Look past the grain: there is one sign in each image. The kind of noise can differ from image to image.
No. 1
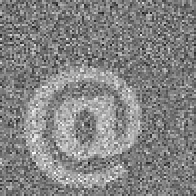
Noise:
low rank plus noise
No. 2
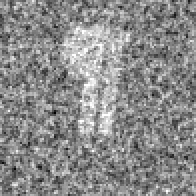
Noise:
blotchy
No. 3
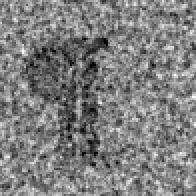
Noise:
blotchy
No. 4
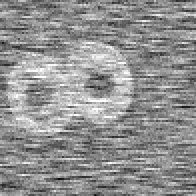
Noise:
streaked along the rows
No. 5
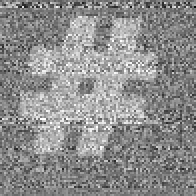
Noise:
rows of uneven size
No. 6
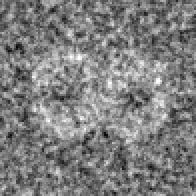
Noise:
blotchy
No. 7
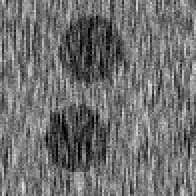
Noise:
streaked along the columns
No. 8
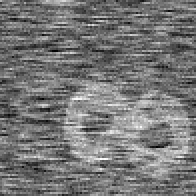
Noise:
streaked along the rows
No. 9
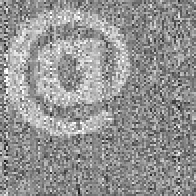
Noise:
columns of uneven size
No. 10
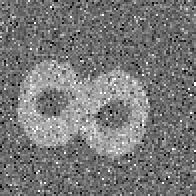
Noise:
heavy tails
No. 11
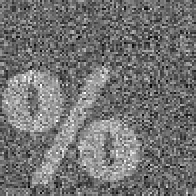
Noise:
low rank plus noise
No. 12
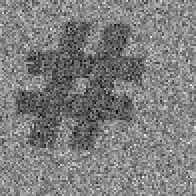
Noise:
independent entries
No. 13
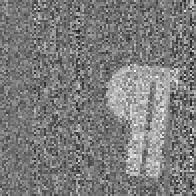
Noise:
columns of uneven size
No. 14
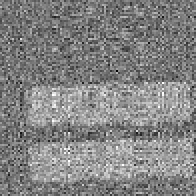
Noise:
low rank plus noise
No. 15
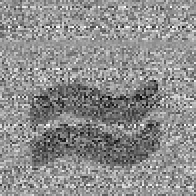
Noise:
rows of uneven size
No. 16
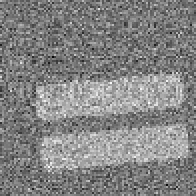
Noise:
low rank plus noise
